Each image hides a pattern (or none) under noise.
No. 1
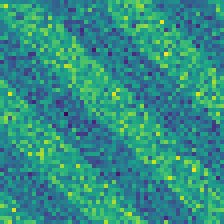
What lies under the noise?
diagonal stripes
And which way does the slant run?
top left to bottom right
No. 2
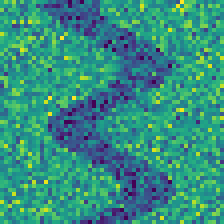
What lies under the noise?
a wavy band
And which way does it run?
top to bottom
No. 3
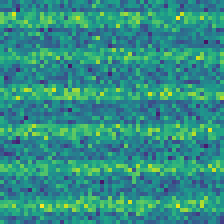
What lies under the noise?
horizontal stripes
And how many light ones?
6
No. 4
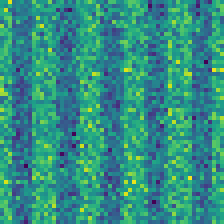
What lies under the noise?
vertical stripes
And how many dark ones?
5
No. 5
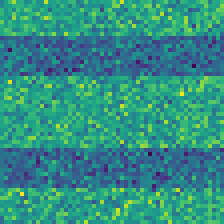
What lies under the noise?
horizontal stripes
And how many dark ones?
2
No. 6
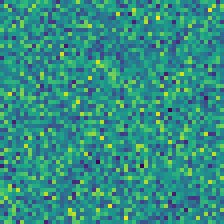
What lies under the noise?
only noise
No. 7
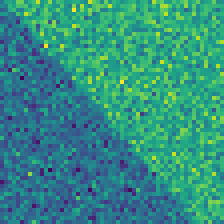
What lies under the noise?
a sharp edge
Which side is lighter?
top right
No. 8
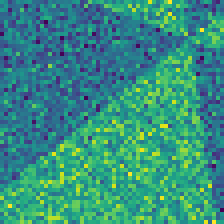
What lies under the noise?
spokes from one point
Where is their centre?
top right
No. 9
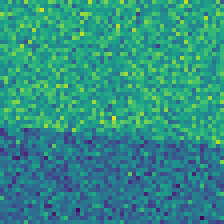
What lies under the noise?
a sharp edge
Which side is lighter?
top
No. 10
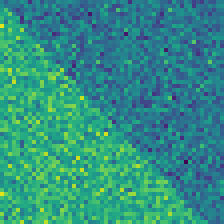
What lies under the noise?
a sharp edge
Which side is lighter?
bottom left
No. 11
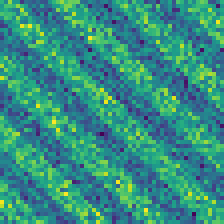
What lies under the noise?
diagonal stripes
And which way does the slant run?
top left to bottom right
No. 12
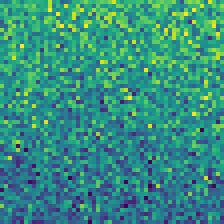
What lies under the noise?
a smooth slope
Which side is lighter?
top
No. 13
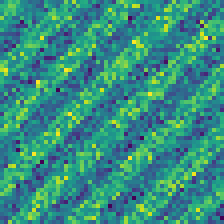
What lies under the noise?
diagonal stripes
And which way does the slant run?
bottom left to top right
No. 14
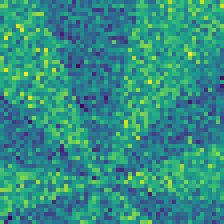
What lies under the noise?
spokes from one point
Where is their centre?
bottom middle
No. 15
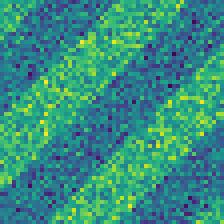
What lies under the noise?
diagonal stripes
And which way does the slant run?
bottom left to top right
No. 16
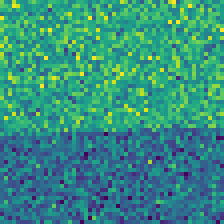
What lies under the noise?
a sharp edge
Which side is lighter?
top
